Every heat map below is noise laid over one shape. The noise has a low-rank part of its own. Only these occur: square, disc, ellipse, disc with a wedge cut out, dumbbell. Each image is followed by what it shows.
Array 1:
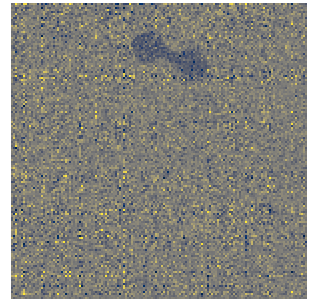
dumbbell
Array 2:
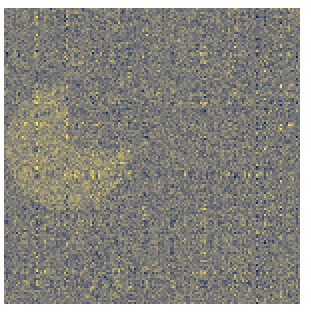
disc with a wedge cut out
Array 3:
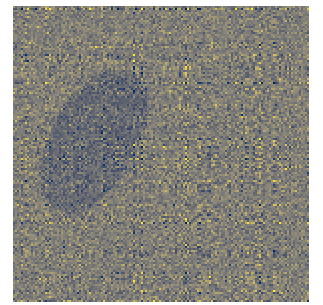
ellipse
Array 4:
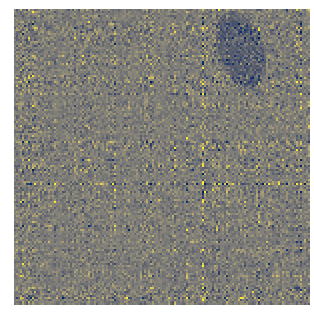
ellipse
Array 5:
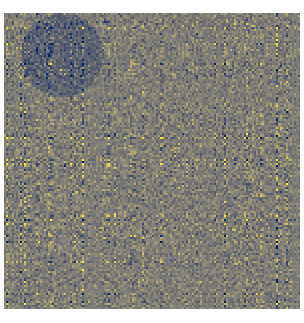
disc
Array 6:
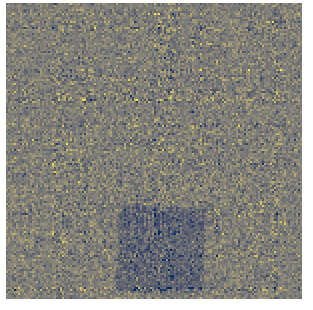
square
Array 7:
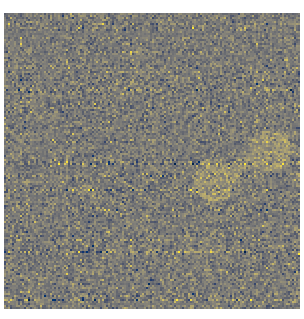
dumbbell
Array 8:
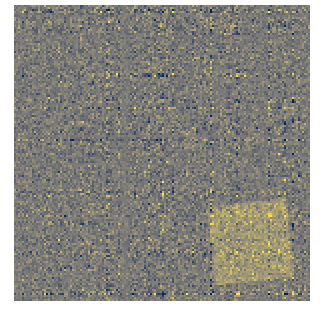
square
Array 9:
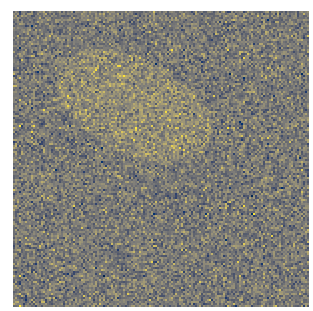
ellipse
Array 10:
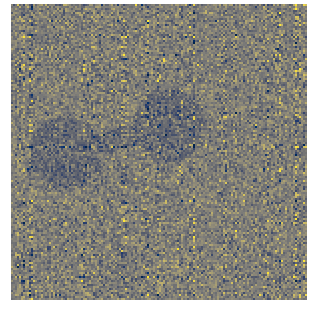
dumbbell
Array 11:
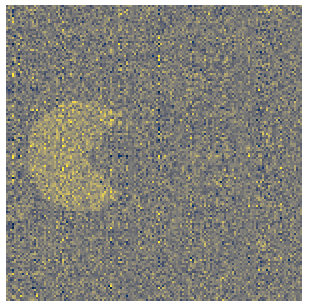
disc with a wedge cut out
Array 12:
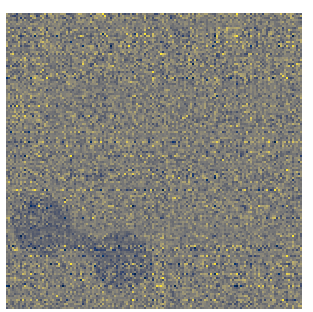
dumbbell
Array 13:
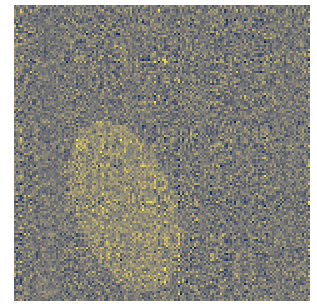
ellipse
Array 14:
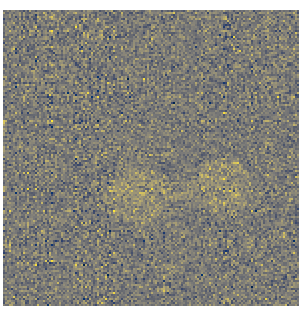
dumbbell
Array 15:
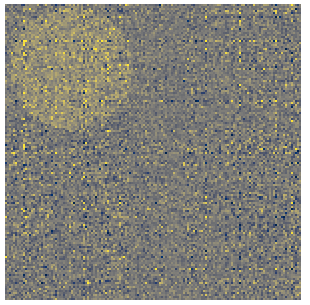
disc
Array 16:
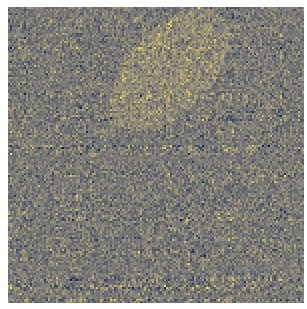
ellipse
